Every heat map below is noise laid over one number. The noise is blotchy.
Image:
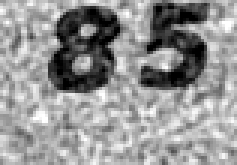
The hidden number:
85
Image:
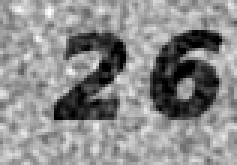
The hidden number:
26
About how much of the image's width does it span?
two thirds
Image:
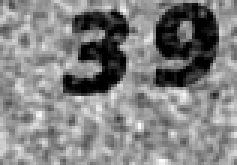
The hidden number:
39
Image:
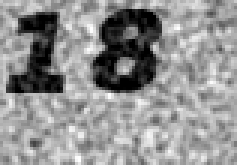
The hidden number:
18
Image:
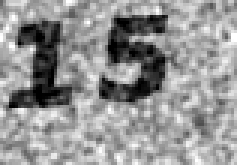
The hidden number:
15
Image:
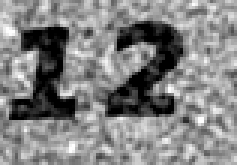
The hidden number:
12
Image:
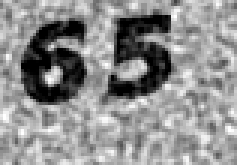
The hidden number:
65
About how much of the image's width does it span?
two thirds
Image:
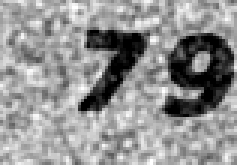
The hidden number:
79
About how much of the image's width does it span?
two thirds
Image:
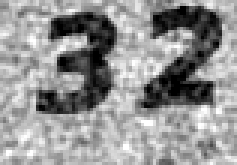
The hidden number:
32
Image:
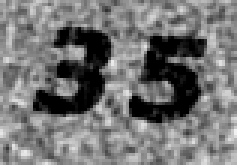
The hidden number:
35
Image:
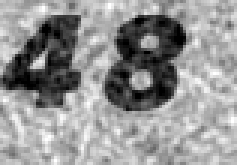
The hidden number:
48
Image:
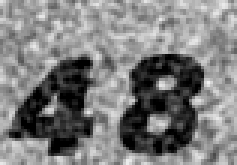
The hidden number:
48
